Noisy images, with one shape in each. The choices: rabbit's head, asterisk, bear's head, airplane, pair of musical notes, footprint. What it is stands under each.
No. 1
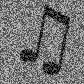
pair of musical notes
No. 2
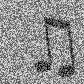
pair of musical notes
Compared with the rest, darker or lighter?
darker
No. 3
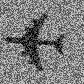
airplane
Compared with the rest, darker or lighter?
darker
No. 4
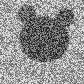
bear's head
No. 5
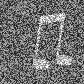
pair of musical notes
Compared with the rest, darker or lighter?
lighter
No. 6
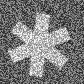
asterisk
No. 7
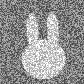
rabbit's head
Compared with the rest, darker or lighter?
lighter
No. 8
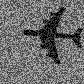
airplane
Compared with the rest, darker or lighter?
darker
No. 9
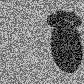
footprint
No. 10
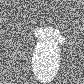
footprint
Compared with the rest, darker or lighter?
lighter
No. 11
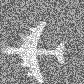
airplane
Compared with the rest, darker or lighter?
lighter
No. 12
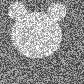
bear's head
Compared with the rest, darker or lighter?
lighter
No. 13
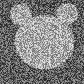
bear's head
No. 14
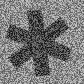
asterisk
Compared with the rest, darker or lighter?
darker
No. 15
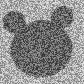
bear's head
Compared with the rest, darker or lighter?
darker
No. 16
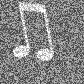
pair of musical notes
